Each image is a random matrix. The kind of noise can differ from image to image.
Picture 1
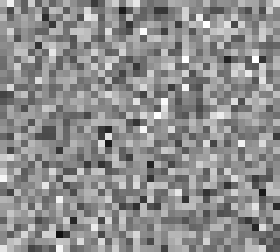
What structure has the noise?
independent entries
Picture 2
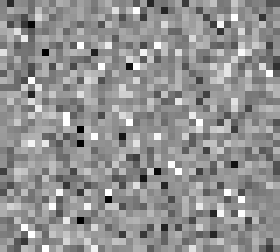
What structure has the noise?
heavy tails
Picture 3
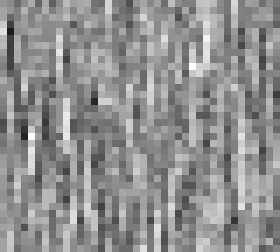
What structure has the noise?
streaked along the columns
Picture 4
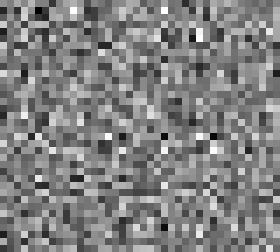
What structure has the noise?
low rank plus noise
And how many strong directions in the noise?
two
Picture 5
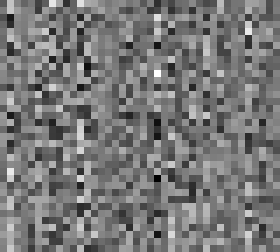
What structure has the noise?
columns of uneven size
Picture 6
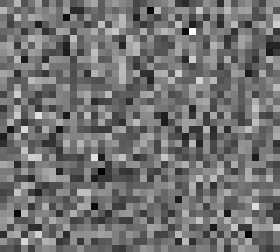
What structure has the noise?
low rank plus noise
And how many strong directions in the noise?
five to eight
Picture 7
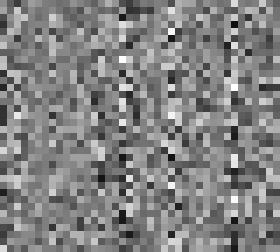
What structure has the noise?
columns of uneven size
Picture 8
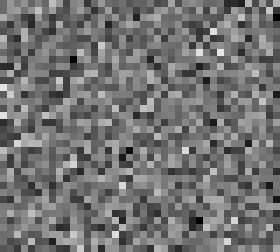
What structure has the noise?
independent entries
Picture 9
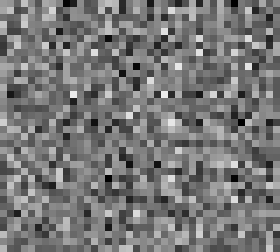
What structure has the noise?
low rank plus noise
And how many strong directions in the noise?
five to eight
